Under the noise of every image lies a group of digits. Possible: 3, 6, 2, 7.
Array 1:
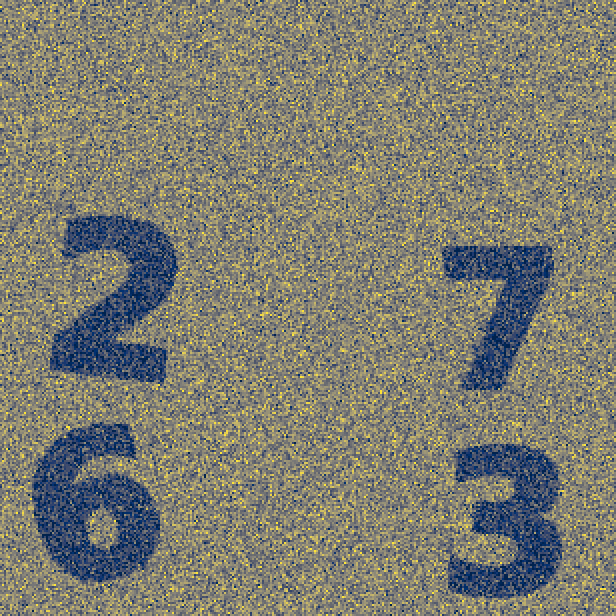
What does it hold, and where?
middle left: 2; middle right: 7; bottom left: 6; bottom right: 3
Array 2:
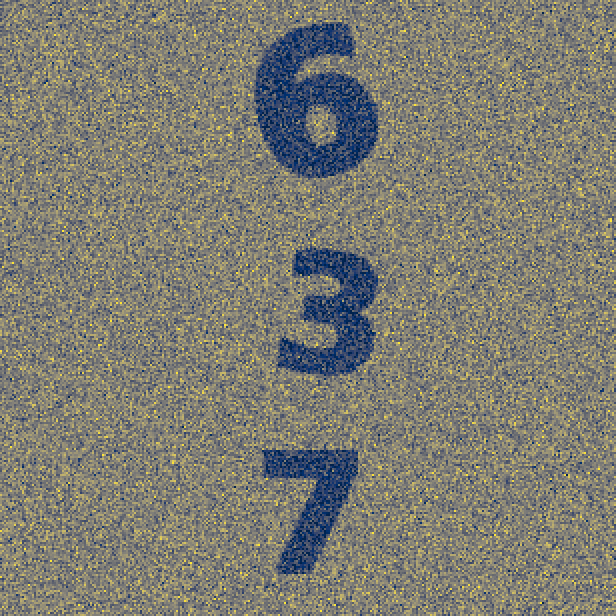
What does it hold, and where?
top middle: 6; centre: 3; bottom middle: 7
